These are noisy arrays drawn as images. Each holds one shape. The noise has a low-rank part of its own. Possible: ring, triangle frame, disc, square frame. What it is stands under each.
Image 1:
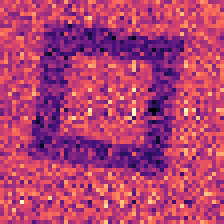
square frame
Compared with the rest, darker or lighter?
darker
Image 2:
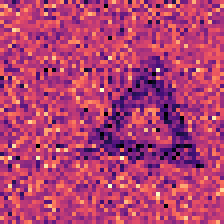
triangle frame
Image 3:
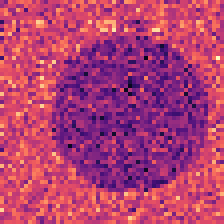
disc
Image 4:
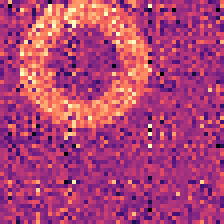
ring
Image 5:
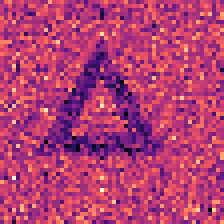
triangle frame
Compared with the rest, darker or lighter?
darker
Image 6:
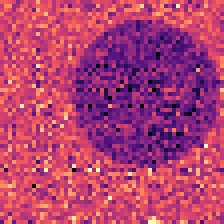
disc
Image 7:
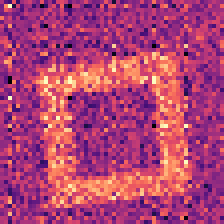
square frame
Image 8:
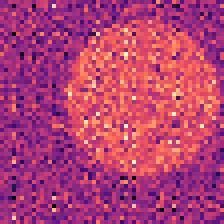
disc
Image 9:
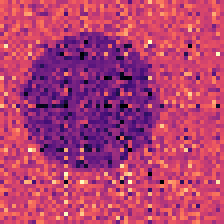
disc
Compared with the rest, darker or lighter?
darker
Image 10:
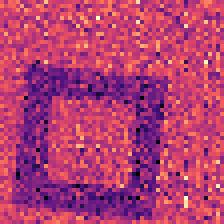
square frame
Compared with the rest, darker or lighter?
darker
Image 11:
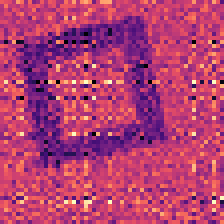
square frame
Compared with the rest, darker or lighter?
darker
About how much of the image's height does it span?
two thirds
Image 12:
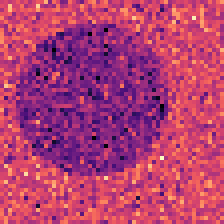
disc
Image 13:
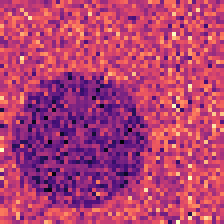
disc
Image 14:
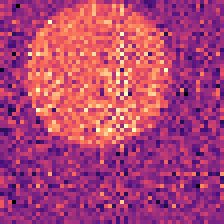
disc
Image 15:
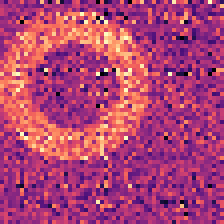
ring
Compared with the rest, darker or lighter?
lighter
